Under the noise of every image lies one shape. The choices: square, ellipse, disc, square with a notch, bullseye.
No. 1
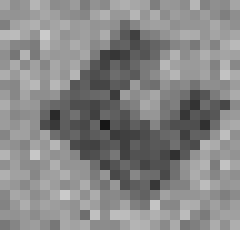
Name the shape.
square with a notch
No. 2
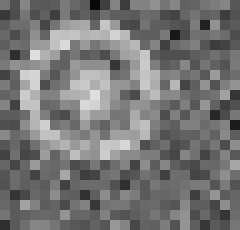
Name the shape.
bullseye
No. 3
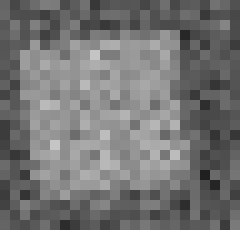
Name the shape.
square
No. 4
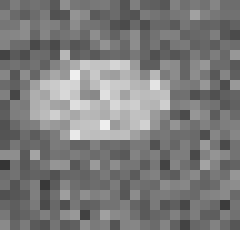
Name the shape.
ellipse
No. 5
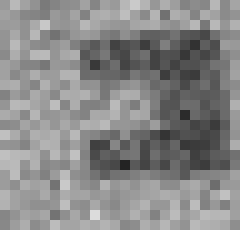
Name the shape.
square with a notch
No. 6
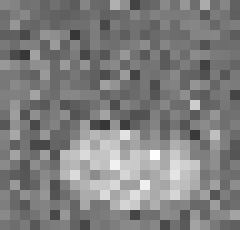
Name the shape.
ellipse
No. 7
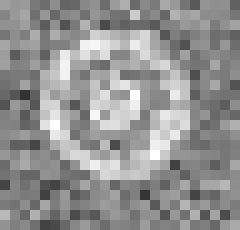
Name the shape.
bullseye
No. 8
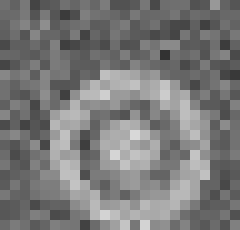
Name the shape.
bullseye
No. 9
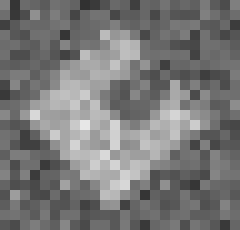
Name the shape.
square with a notch
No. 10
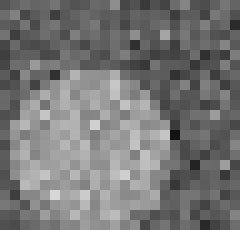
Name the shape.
disc
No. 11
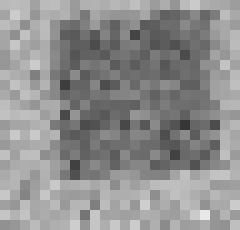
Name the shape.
square
